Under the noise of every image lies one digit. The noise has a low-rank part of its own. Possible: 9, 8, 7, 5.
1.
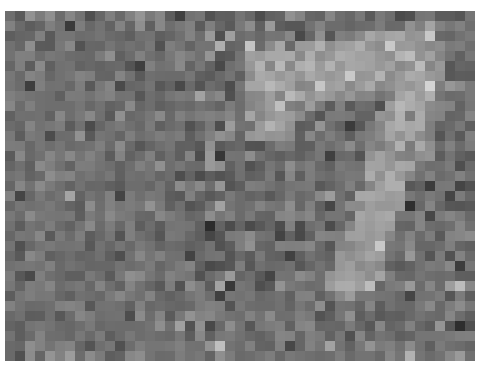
7
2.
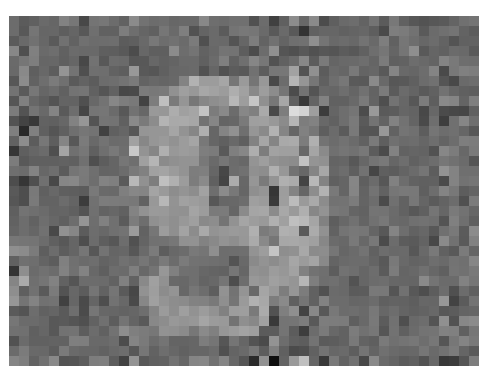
9
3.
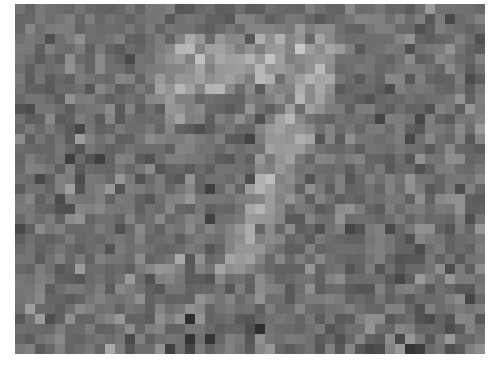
7
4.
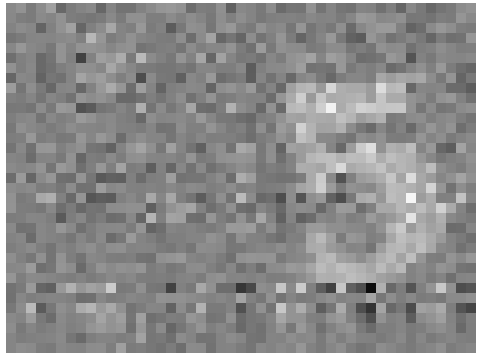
5
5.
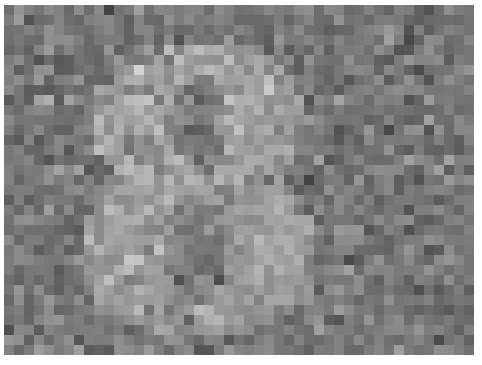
8
